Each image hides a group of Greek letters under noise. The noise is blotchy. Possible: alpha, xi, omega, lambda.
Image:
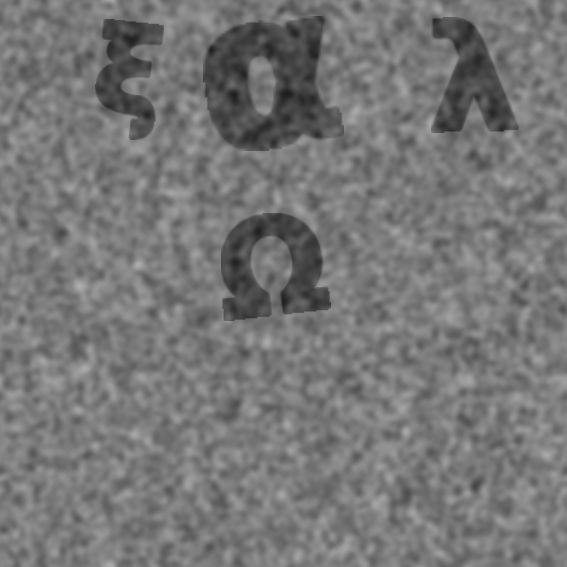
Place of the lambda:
top right
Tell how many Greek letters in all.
4
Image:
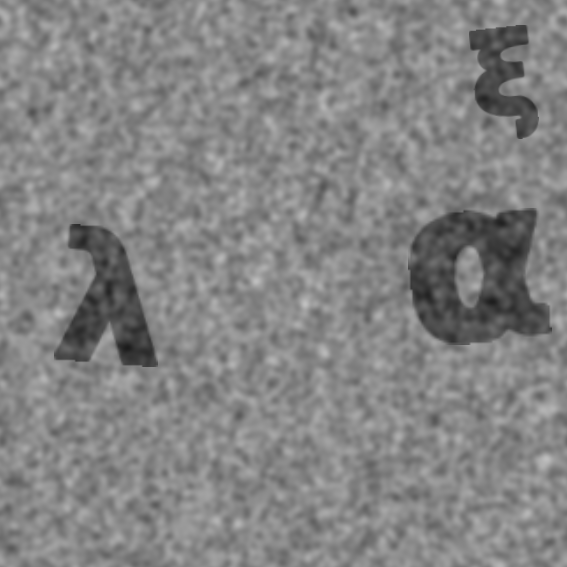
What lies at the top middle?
nothing
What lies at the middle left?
lambda
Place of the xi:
top right
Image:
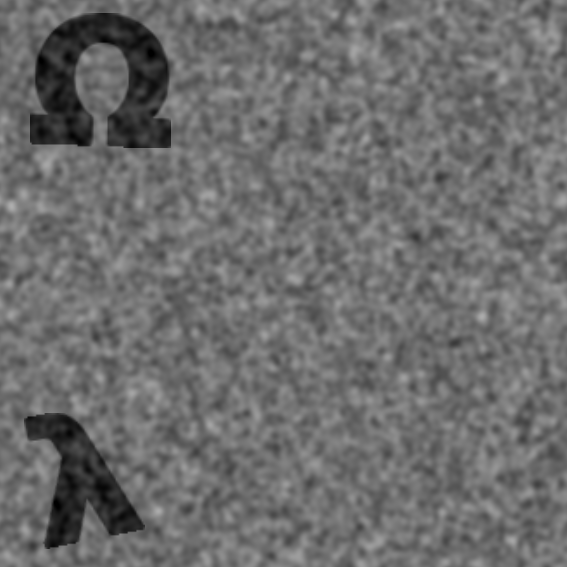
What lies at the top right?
nothing
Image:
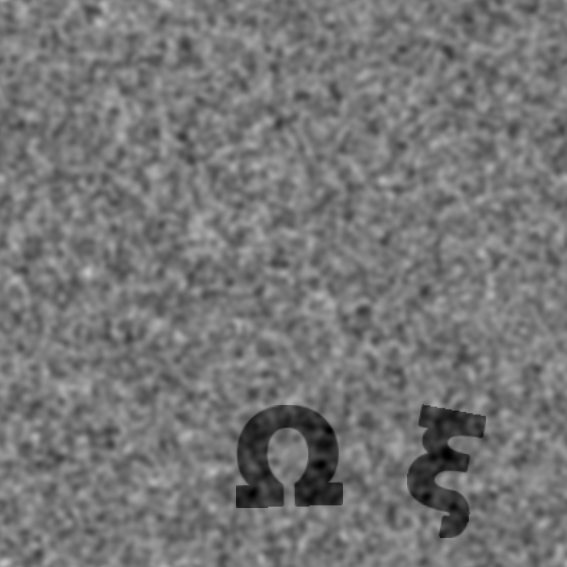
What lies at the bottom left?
nothing
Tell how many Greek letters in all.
2
